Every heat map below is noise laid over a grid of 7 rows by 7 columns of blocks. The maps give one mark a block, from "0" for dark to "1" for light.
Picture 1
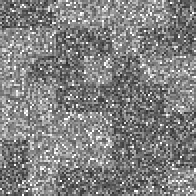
0 0 1 1 1 1 0
1 1 0 0 1 0 0
1 0 0 1 0 1 1
1 1 0 0 0 0 1
1 1 1 1 0 0 0
0 1 1 1 0 0 0
0 1 0 0 0 0 1
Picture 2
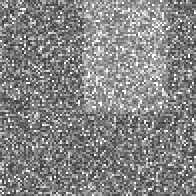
0 0 0 1 1 1 0
0 0 0 1 1 1 0
0 0 0 1 1 1 0
0 0 0 1 1 1 0
0 0 0 0 0 0 0
0 0 0 0 0 0 0
0 0 0 0 0 0 0
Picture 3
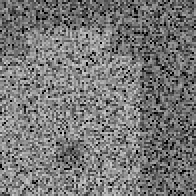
0 0 0 0 0 0 0
0 1 1 1 0 0 0
1 1 1 1 1 0 0
1 1 1 1 1 0 0
1 1 1 1 1 0 0
1 1 0 1 1 0 0
1 1 1 1 1 0 0
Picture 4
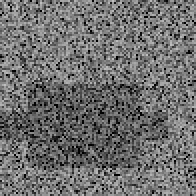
1 1 1 1 1 1 1
1 1 1 1 1 1 1
1 1 1 1 1 1 1
1 0 0 0 0 1 1
0 0 0 0 0 0 1
1 0 0 0 0 1 1
1 1 1 1 1 1 1
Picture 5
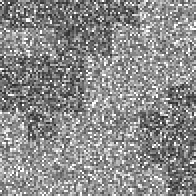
0 0 0 0 0 1 1
1 1 0 0 1 1 1
0 0 0 1 1 1 1
0 0 0 1 1 1 0
1 0 1 1 1 0 0
1 1 1 1 1 0 0
1 1 1 1 1 1 0
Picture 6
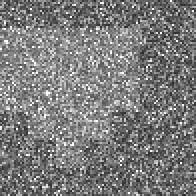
0 0 0 0 0 0 0
1 1 1 1 1 0 0
1 1 1 1 1 0 0
1 1 1 1 1 0 0
0 1 1 1 0 0 0
0 0 1 0 0 0 0
0 0 0 0 0 0 0
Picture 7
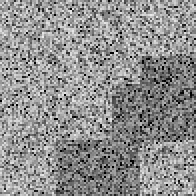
1 1 1 1 1 1 1
1 1 1 1 1 1 1
1 1 1 1 1 0 0
1 1 1 1 0 0 0
1 1 1 1 0 0 0
1 1 0 0 0 1 1
1 1 0 0 0 1 1
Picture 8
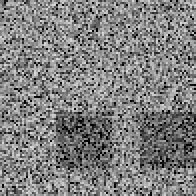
1 1 1 1 1 1 1
1 1 1 1 1 1 1
1 1 1 1 1 1 1
1 1 1 1 1 1 1
1 1 0 0 1 0 0
1 1 0 0 1 0 0
1 1 1 1 1 1 1
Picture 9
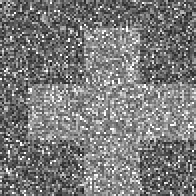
0 0 0 0 0 0 0
0 0 0 1 1 0 0
0 0 0 1 1 0 0
0 1 1 1 1 1 1
0 1 1 1 1 1 1
0 0 0 1 1 0 0
0 0 0 1 1 0 0
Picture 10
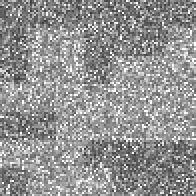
0 0 0 0 0 0 0
0 1 1 0 0 0 1
0 1 1 0 1 1 1
1 1 1 1 1 1 1
0 0 1 1 1 1 1
1 1 1 0 0 0 0
0 1 1 1 0 0 0
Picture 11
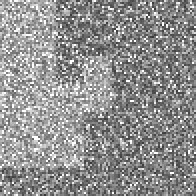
1 1 0 0 0 0 0
1 1 0 0 0 0 0
1 1 0 1 0 0 0
1 1 1 1 0 0 0
1 1 1 0 0 0 0
1 1 1 0 0 0 0
0 0 0 0 0 0 0
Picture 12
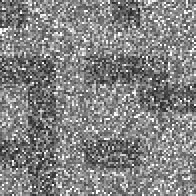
0 1 1 1 0 1 1
1 1 1 1 1 1 1
0 0 1 0 0 0 1
1 0 1 1 1 0 0
1 0 1 1 1 1 1
0 0 1 0 0 1 1
1 0 1 1 1 1 1
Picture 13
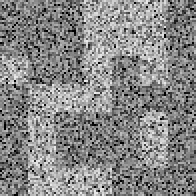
0 0 0 1 1 1 0
0 0 0 1 1 1 0
1 0 0 1 0 1 0
0 1 1 1 0 0 0
0 1 0 0 0 1 0
0 1 0 0 0 1 0
0 1 1 1 0 0 0
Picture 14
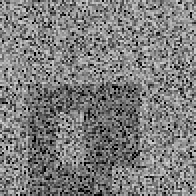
1 1 1 1 1 1 1
1 1 1 1 1 1 1
1 1 1 1 1 1 1
1 0 0 0 0 1 1
1 0 1 0 0 1 1
1 0 1 0 0 1 1
1 0 0 0 1 1 1
